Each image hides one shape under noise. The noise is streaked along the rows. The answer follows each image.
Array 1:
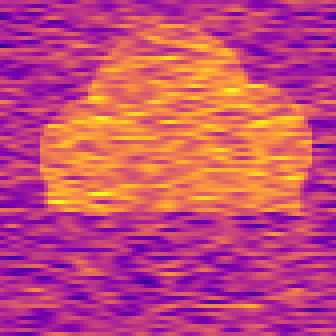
cloud
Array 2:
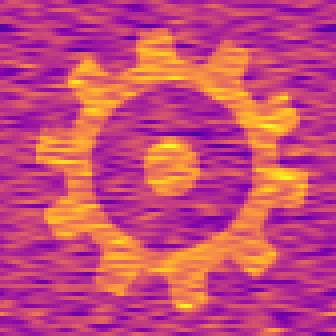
gear
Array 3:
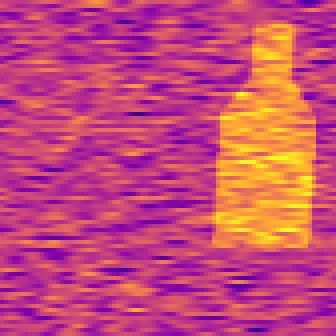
bottle
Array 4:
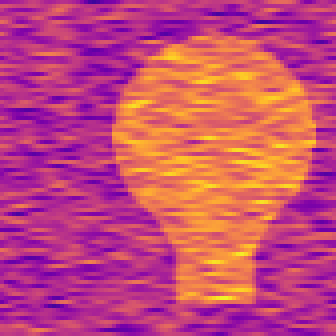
light bulb
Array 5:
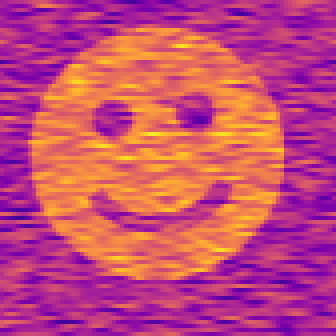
smiling face
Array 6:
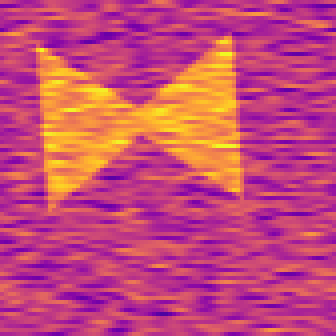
bow tie
